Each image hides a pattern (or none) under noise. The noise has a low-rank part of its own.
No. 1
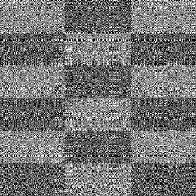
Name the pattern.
a checkerboard
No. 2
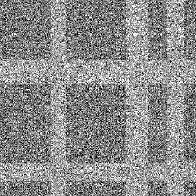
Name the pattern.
bands of rows crossing bands of columns
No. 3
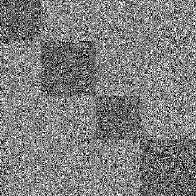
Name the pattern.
blocks along the diagonal
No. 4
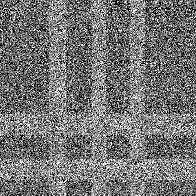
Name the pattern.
bands of rows crossing bands of columns
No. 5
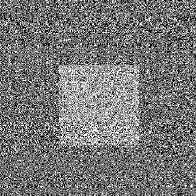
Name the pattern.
one block
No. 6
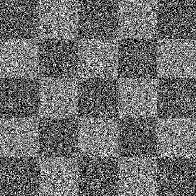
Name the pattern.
a checkerboard
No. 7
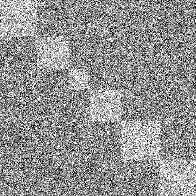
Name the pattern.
blocks along the diagonal
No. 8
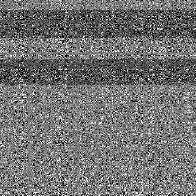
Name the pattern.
bands of rows
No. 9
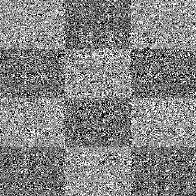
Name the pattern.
a checkerboard
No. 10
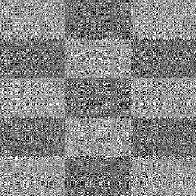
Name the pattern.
a checkerboard
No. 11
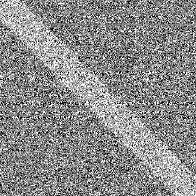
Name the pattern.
a diagonal band
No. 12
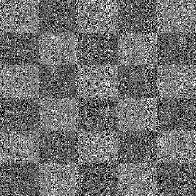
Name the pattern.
a checkerboard
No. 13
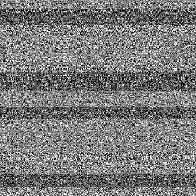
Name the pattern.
bands of rows
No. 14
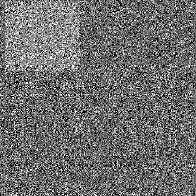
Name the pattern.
one block
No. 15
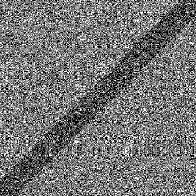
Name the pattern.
a diagonal band
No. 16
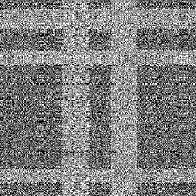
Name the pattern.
bands of rows crossing bands of columns
